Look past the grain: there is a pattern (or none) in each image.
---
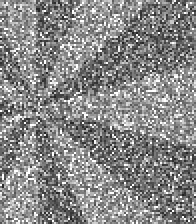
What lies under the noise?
spokes from one point
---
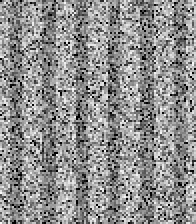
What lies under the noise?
vertical stripes
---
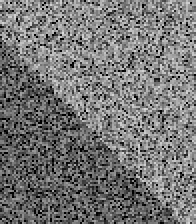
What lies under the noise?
a sharp edge
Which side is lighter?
top right
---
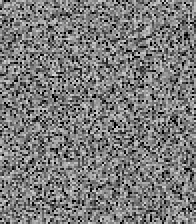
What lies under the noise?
only noise
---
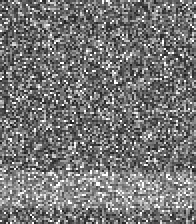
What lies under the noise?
one horizontal stripe
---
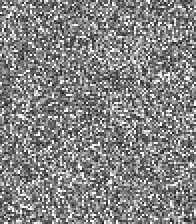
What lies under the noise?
only noise
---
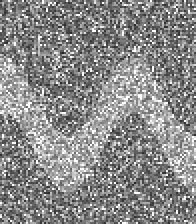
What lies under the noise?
a wavy band
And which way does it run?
left to right
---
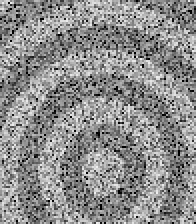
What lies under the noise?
rings round one point
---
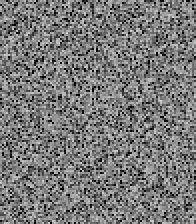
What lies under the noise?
only noise
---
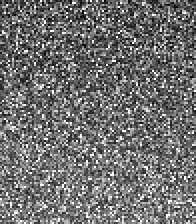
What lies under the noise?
a smooth slope
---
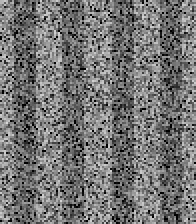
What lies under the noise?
vertical stripes
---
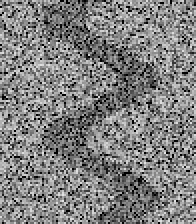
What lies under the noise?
a wavy band
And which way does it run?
top to bottom
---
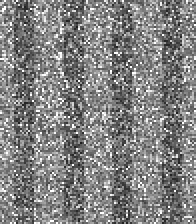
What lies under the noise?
vertical stripes
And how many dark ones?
4
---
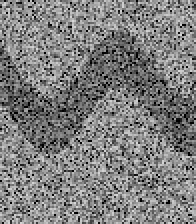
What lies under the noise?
a wavy band
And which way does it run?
left to right
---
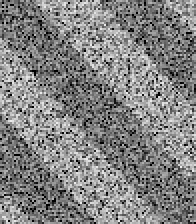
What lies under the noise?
diagonal stripes
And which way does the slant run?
top left to bottom right
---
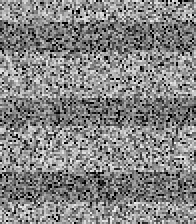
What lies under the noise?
horizontal stripes
